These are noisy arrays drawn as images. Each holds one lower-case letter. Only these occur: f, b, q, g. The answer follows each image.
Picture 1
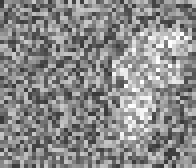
f
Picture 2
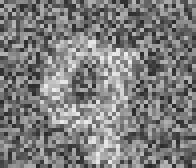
q
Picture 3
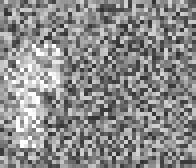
f
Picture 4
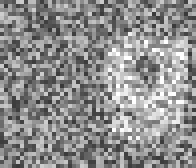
g
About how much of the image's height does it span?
two thirds
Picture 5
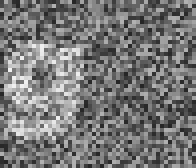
g
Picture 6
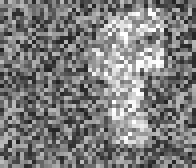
f
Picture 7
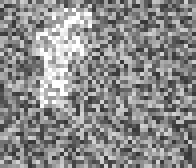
f
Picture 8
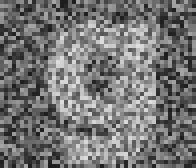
g
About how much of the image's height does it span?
nearly all
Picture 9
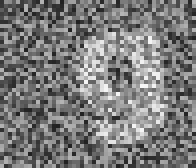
g
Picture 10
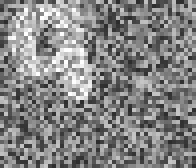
q
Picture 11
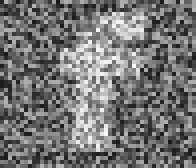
f
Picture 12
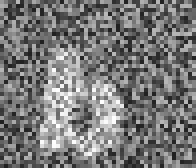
b
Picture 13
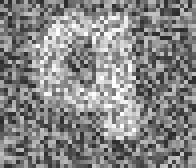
q
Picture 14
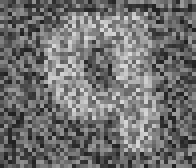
q
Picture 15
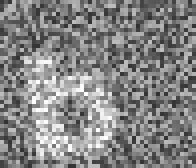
b
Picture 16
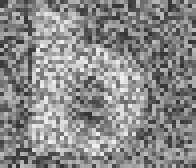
b
